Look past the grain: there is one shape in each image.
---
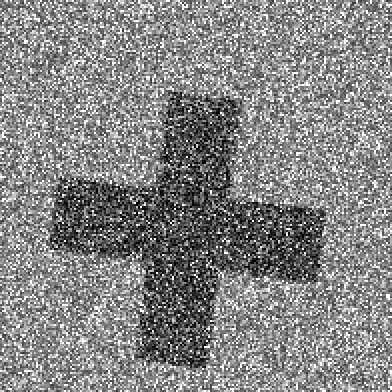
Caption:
dark cross
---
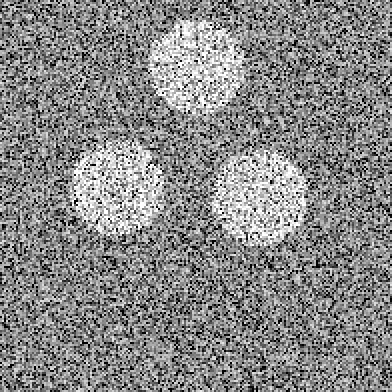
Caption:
light three dots
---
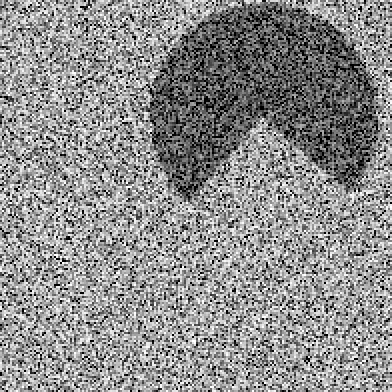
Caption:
dark disc with a wedge cut out
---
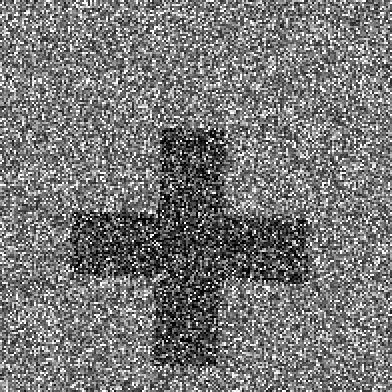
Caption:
dark cross
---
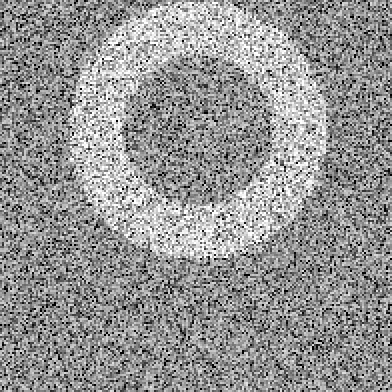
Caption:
light ring
